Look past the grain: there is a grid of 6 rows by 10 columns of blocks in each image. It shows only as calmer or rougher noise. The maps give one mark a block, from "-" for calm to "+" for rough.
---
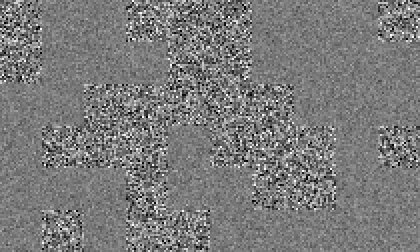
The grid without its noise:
+ - - + + + - - - +
+ - - - + + - - - -
- - + + + + + - - -
- + + + - + + + - +
- - - + - - + + - -
- + - + + - - - - -
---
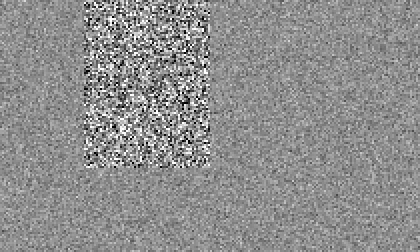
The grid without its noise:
- - + + + - - - - -
- - + + + - - - - -
- - + + + - - - - -
- - + + + - - - - -
- - - - - - - - - -
- - - - - - - - - -
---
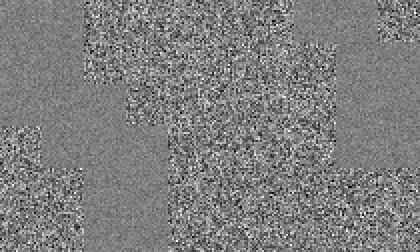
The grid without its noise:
- - + + + + + - - +
- - + + + + + + - -
- - - + + + + + - -
+ - - - + + + + - -
+ + - - + + + + + +
+ + - - + + + + + +
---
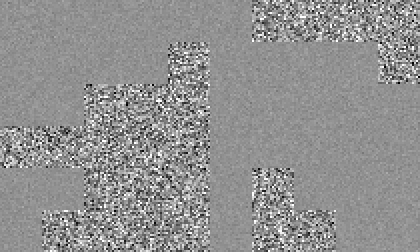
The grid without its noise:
- - - - - - + + + +
- - - - + - - - - +
- - + + + - - - - -
+ + + + + - - - - -
- - + + + - + - - -
- + + + + - + + - -
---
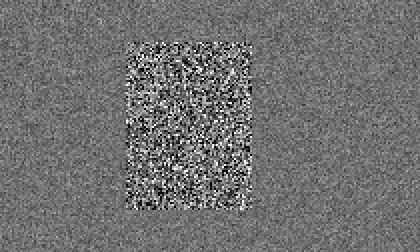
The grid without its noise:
- - - - - - - - - -
- - - + + + - - - -
- - - + + + - - - -
- - - + + + - - - -
- - - + + + - - - -
- - - - - - - - - -
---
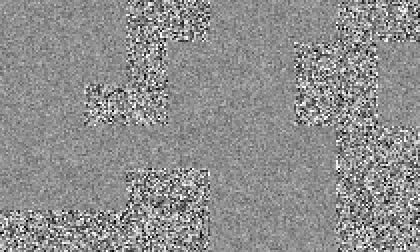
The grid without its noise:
- - - + + - - - + +
- - - + - - - + + -
- - + + - - - + + -
- - - - - - - - + +
- - - + + - - - + +
+ + + + + - - - + +
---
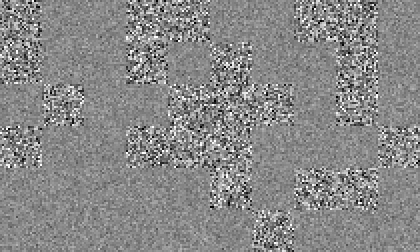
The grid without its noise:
+ - - + + - - + + -
+ - - + - + - - + -
- + - - + + + - + -
+ - - + + + - - - +
- - - - - + - + + -
- - - - - - + - - -
